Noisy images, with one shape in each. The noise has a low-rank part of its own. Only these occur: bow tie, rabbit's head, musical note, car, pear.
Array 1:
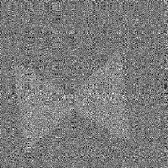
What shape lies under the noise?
bow tie
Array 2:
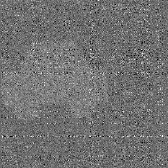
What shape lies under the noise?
car
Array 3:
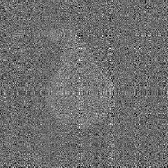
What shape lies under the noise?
pear
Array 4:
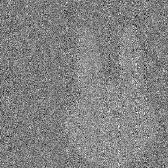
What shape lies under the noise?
rabbit's head
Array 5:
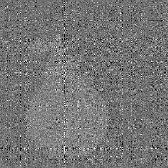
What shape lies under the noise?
pear
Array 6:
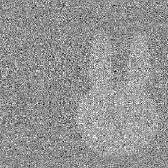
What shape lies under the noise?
rabbit's head
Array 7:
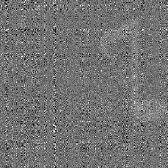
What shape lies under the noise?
musical note
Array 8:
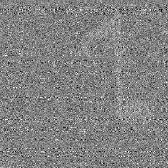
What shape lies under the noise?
musical note
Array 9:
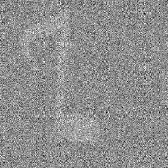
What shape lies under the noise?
musical note
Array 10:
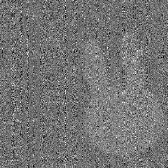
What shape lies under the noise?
rabbit's head
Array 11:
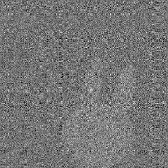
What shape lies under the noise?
rabbit's head
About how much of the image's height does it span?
two thirds
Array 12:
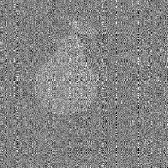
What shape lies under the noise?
pear
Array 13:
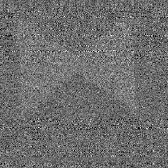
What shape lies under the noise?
bow tie
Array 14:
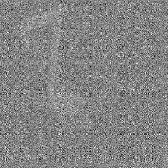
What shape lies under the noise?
musical note
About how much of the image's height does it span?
two thirds
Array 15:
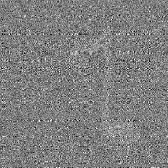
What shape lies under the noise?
musical note
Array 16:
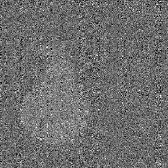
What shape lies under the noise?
pear
